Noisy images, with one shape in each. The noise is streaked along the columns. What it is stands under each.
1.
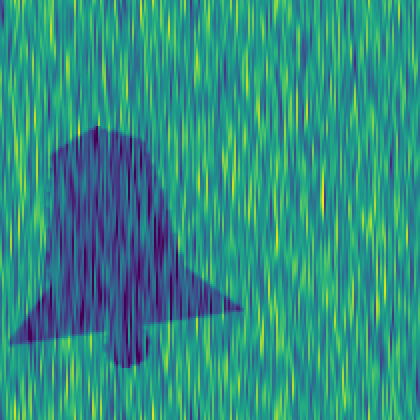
dark bell
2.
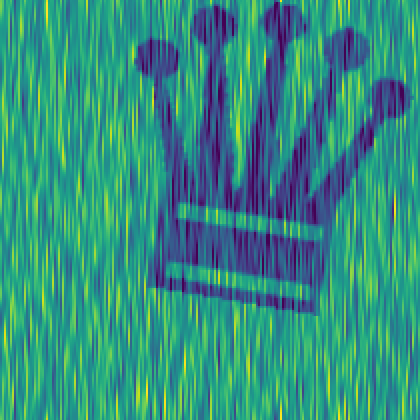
dark chess queen
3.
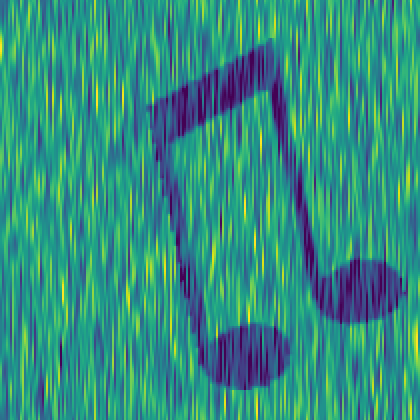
dark pair of musical notes
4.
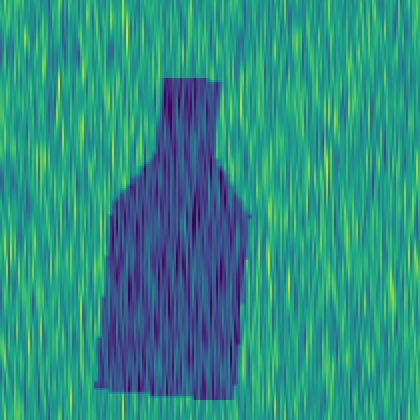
dark bottle
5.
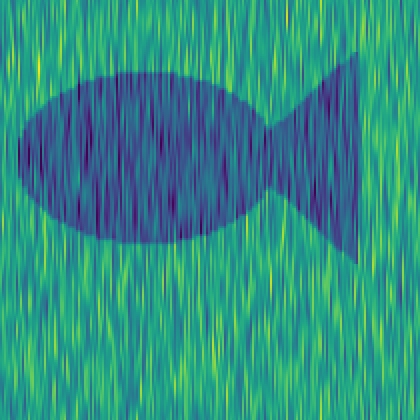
dark fish
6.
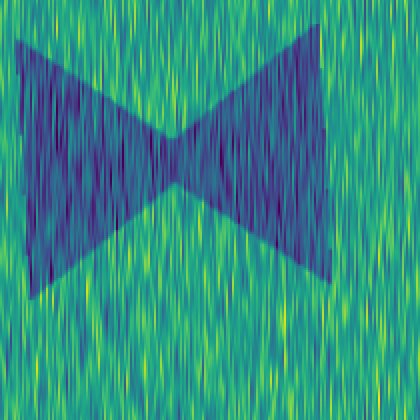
dark bow tie
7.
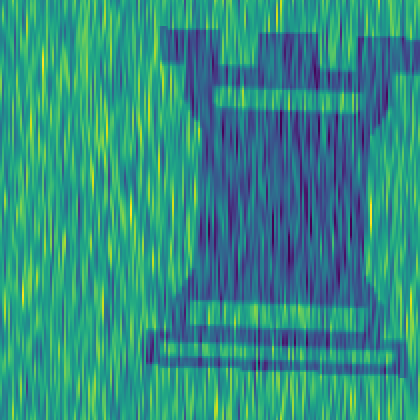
dark chess rook
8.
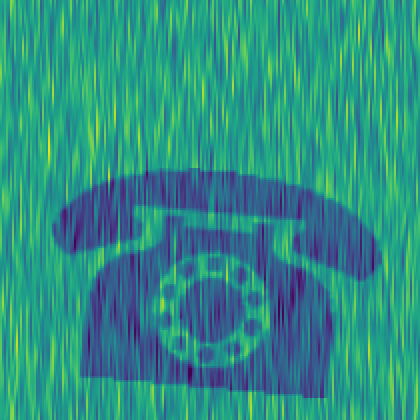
dark telephone
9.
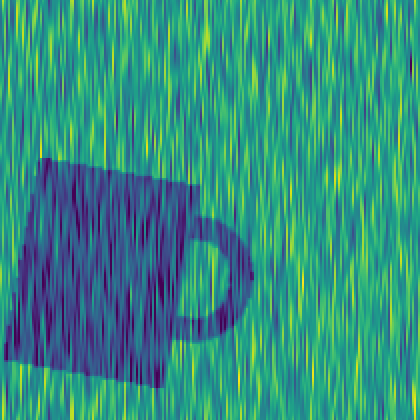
dark cup
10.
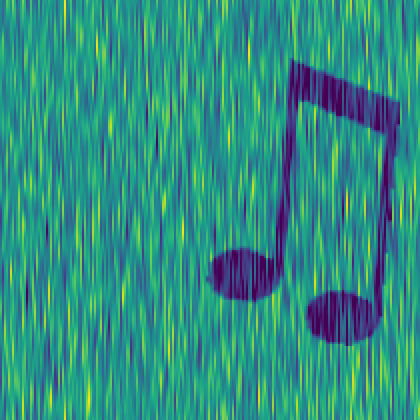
dark pair of musical notes
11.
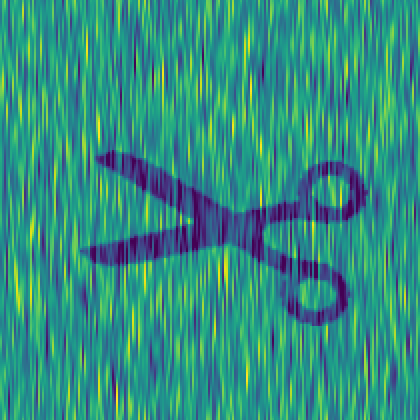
dark pair of scissors
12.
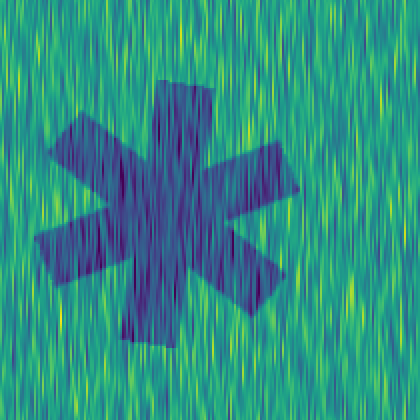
dark asterisk
